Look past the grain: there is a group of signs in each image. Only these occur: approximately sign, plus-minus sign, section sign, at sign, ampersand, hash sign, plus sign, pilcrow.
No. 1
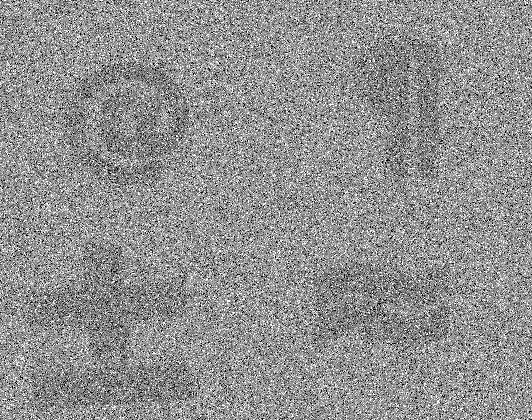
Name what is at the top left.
at sign
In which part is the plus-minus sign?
bottom left
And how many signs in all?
4
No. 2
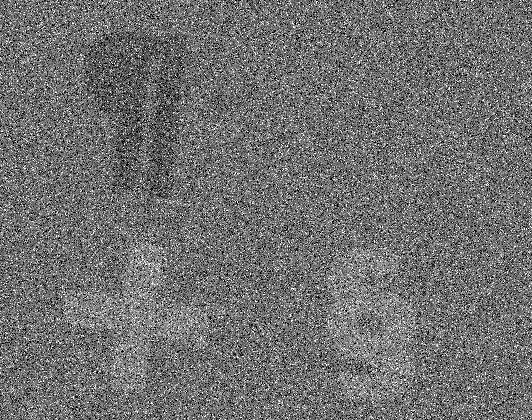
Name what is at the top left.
pilcrow
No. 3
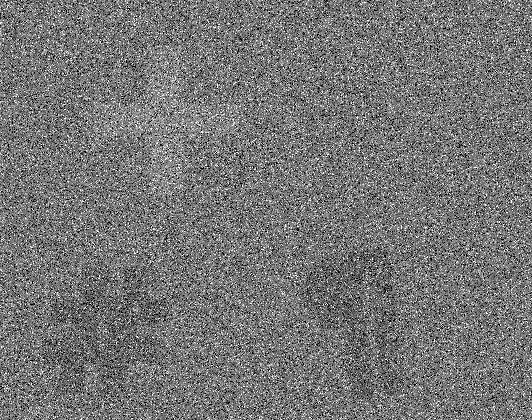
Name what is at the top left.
plus sign
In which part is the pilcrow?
bottom right
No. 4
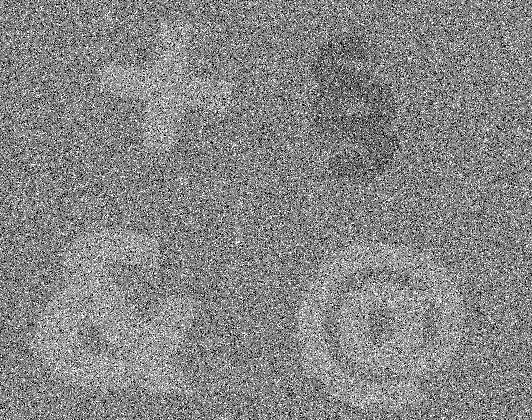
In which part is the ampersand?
bottom left
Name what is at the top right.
section sign
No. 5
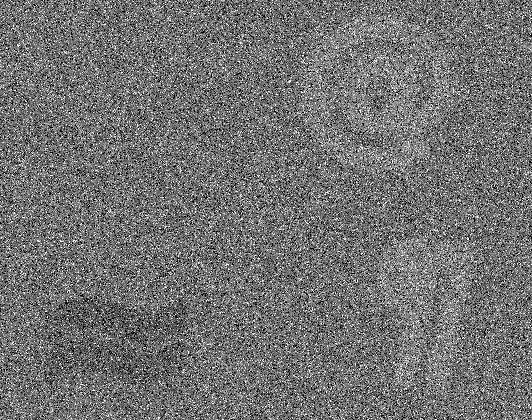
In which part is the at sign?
top right
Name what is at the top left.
nothing
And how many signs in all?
3
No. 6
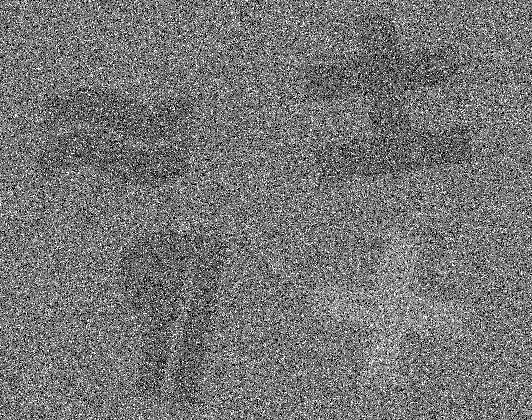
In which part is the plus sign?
bottom right
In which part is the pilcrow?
bottom left
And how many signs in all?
4
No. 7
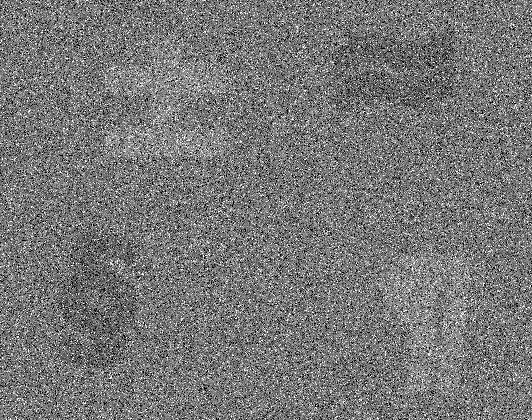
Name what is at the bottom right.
pilcrow
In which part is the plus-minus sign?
top left
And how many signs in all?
4
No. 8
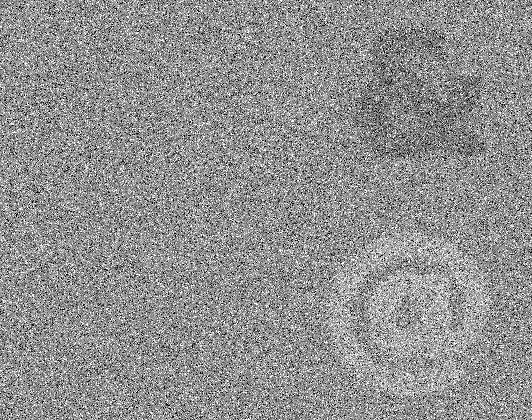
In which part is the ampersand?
top right
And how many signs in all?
2
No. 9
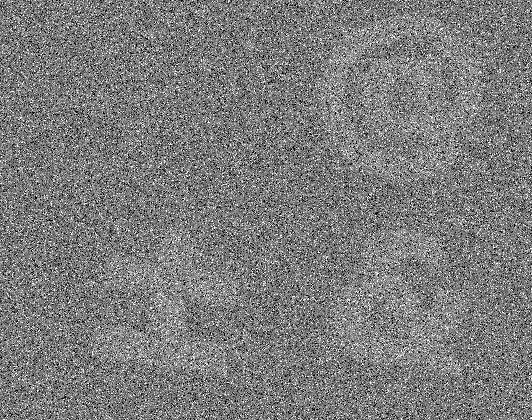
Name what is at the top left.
nothing
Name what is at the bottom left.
plus-minus sign
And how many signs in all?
3
